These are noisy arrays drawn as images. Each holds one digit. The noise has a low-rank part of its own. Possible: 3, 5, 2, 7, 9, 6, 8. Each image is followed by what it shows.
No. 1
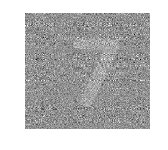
7
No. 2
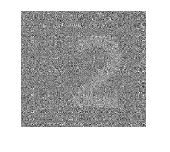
2
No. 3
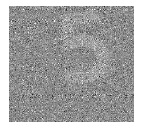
5
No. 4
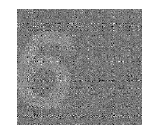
6
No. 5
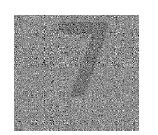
7
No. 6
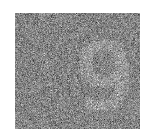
9
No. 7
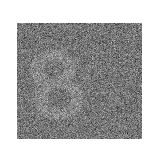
8
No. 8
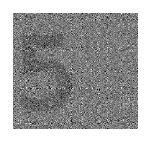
5
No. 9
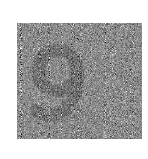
9
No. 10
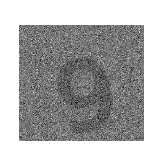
9
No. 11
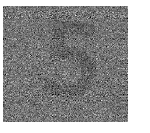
5
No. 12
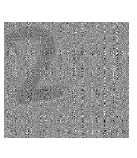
2
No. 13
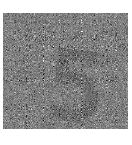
5
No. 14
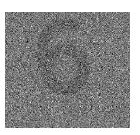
6
